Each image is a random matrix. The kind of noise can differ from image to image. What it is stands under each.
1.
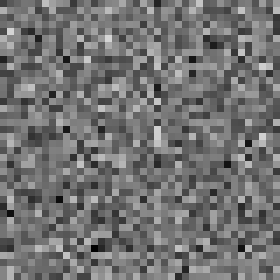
low rank plus noise
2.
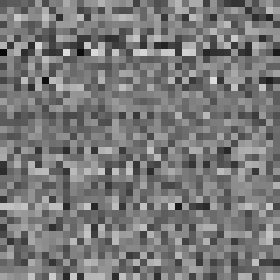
rows of uneven size
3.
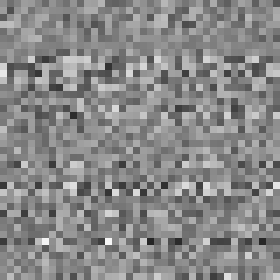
rows of uneven size
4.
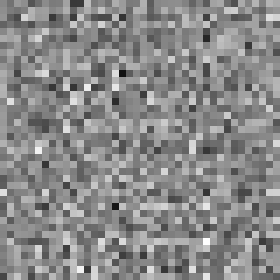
low rank plus noise
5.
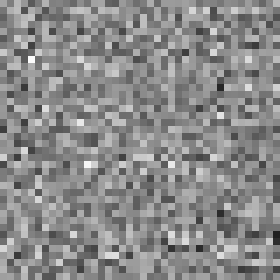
low rank plus noise
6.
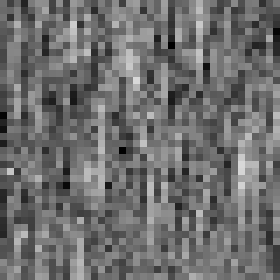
streaked along the columns
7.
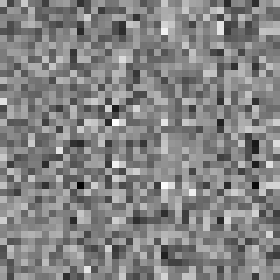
low rank plus noise
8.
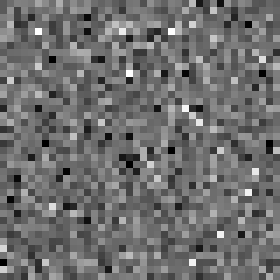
heavy tails
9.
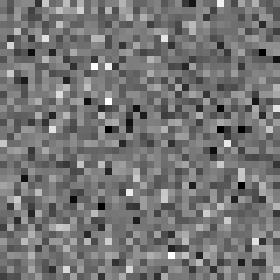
heavy tails
